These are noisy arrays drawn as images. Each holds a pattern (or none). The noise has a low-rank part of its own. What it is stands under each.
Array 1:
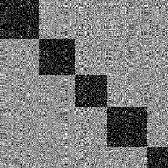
blocks along the diagonal
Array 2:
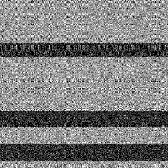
bands of rows
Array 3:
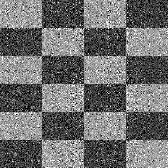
a checkerboard
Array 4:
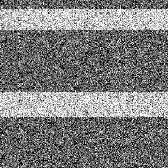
bands of rows
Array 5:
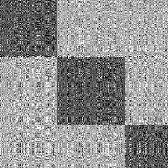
blocks along the diagonal
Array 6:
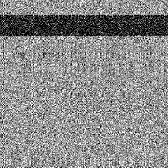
one band of rows
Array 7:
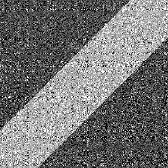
a diagonal band
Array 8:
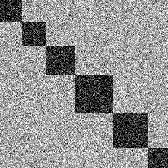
blocks along the diagonal
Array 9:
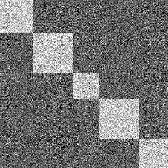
blocks along the diagonal
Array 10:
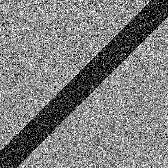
a diagonal band
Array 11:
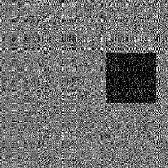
one block
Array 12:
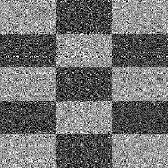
a checkerboard
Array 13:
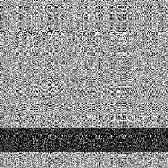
one band of rows
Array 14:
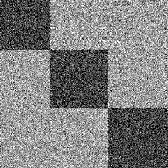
blocks along the diagonal
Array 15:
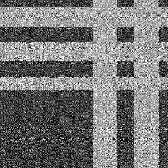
bands of rows crossing bands of columns
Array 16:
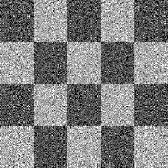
a checkerboard
